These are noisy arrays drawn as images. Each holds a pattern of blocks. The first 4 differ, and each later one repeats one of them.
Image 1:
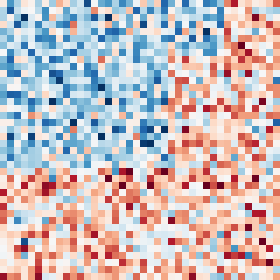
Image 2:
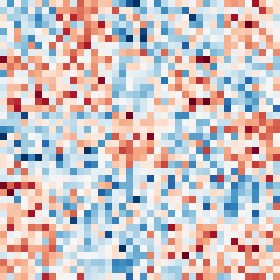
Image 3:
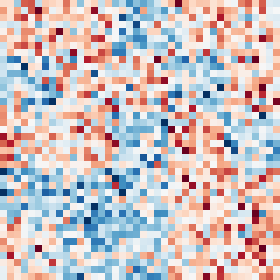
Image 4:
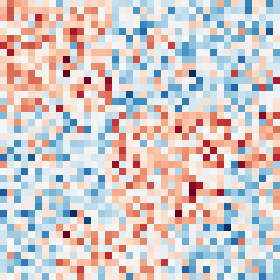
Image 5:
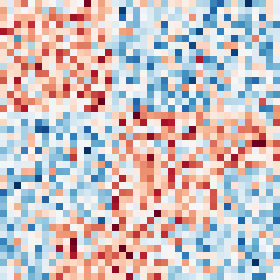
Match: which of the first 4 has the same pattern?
4
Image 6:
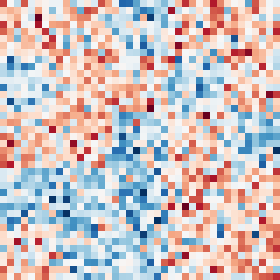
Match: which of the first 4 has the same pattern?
3
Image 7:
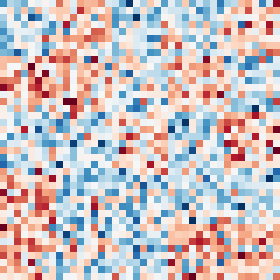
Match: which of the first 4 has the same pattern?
2
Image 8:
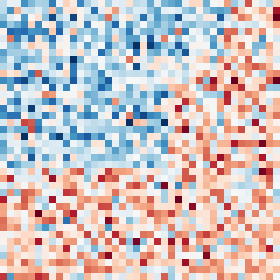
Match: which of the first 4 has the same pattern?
1
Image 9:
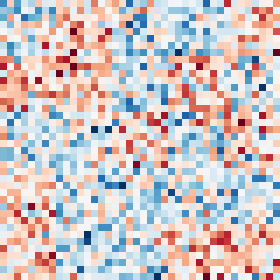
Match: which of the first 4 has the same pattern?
2
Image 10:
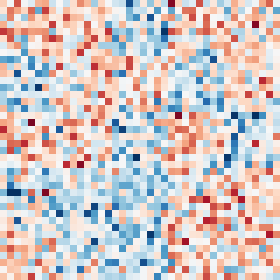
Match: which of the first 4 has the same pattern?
3
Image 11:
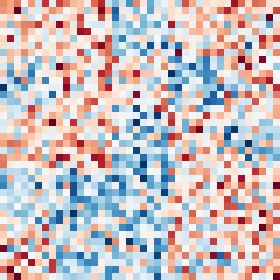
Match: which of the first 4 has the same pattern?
3
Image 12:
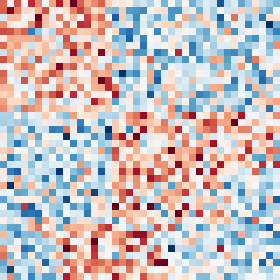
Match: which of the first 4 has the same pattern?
4
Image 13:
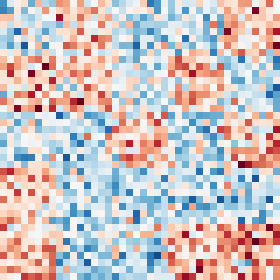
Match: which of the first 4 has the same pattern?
2
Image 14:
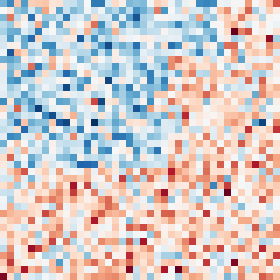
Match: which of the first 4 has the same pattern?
1
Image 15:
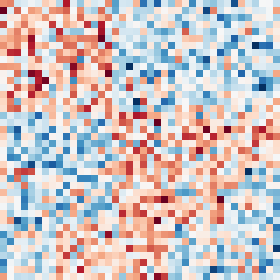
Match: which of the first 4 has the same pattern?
4
